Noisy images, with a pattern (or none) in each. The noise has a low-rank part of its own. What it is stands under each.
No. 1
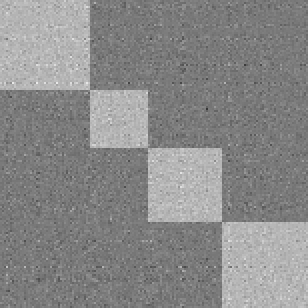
blocks along the diagonal
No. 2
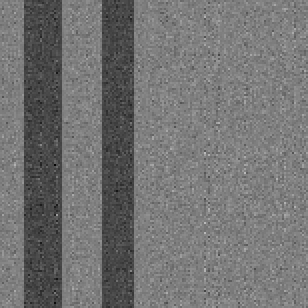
bands of columns
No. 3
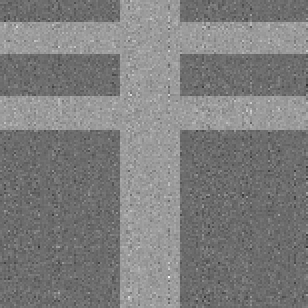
bands of rows crossing bands of columns
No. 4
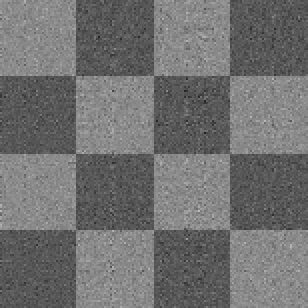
a checkerboard
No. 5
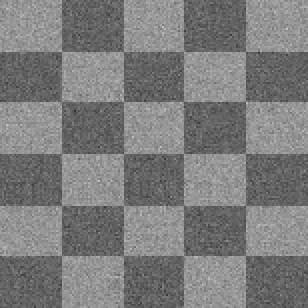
a checkerboard
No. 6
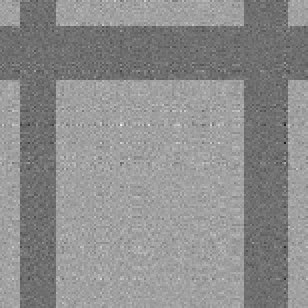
bands of rows crossing bands of columns
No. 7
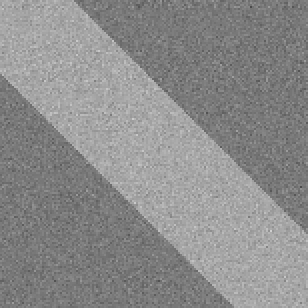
a diagonal band
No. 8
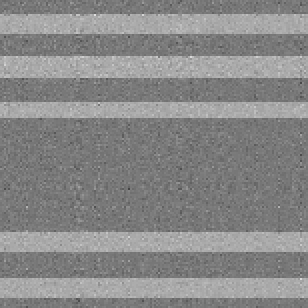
bands of rows
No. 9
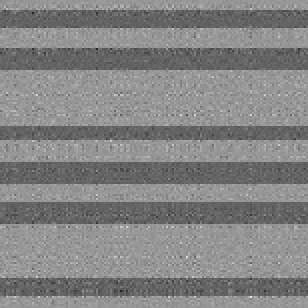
bands of rows
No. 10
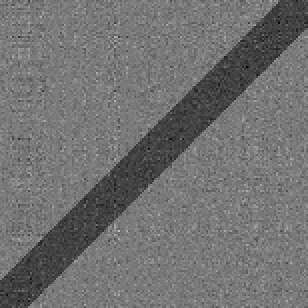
a diagonal band
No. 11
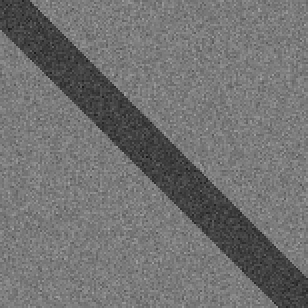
a diagonal band
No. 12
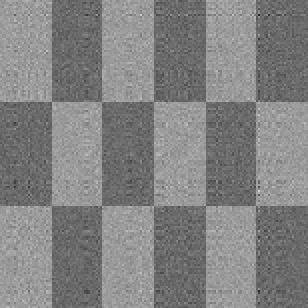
a checkerboard
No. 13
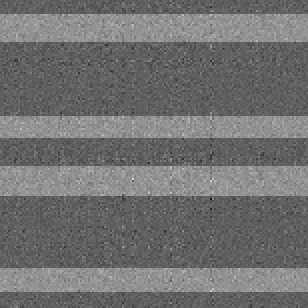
bands of rows
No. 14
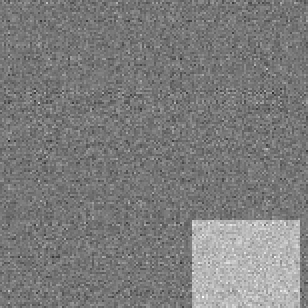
one block
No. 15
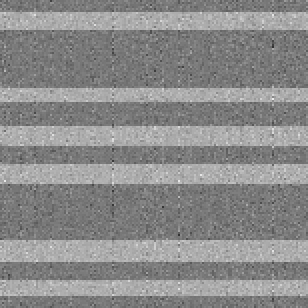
bands of rows
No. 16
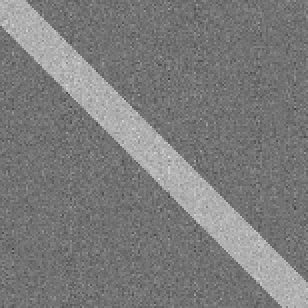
a diagonal band
